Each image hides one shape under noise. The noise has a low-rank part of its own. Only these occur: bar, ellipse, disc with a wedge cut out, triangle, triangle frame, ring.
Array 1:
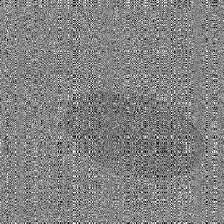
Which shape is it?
ellipse
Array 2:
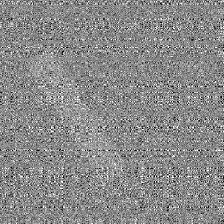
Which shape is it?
bar
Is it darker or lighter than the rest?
lighter
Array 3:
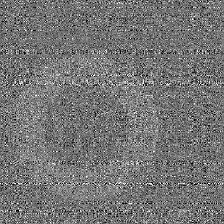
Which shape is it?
ring
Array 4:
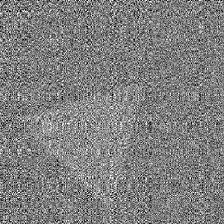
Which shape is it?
triangle
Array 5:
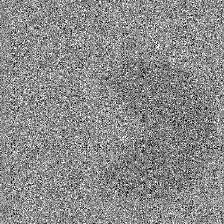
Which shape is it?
disc with a wedge cut out
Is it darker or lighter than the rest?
darker
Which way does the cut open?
left
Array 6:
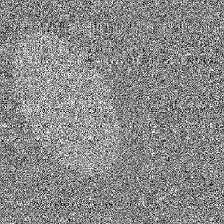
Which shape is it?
ellipse
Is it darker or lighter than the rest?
lighter
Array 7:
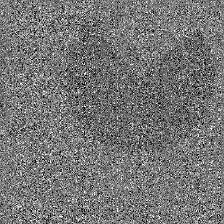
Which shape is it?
disc with a wedge cut out
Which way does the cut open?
up
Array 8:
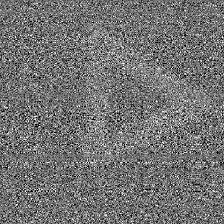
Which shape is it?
triangle frame
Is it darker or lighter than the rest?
lighter
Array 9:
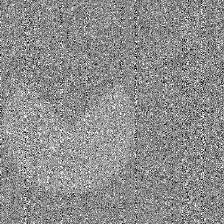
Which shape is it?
disc with a wedge cut out
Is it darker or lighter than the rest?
lighter
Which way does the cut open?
up
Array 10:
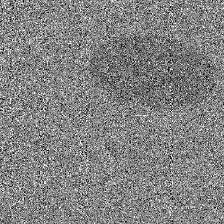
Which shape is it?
ellipse
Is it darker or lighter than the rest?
darker
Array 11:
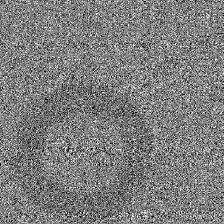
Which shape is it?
ring
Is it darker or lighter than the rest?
darker
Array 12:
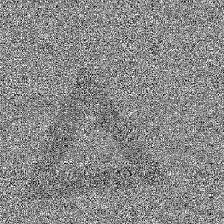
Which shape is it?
triangle frame
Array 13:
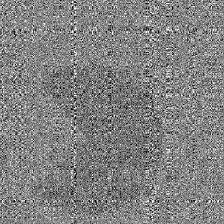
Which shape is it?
disc with a wedge cut out
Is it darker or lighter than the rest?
darker
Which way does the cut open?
left
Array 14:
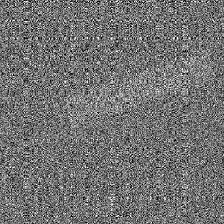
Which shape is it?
bar
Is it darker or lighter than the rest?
lighter
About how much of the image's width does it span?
two thirds
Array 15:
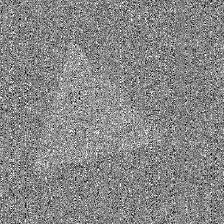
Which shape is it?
triangle
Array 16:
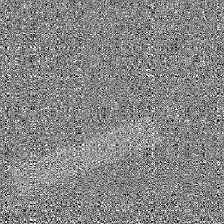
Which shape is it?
bar
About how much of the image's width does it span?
two thirds
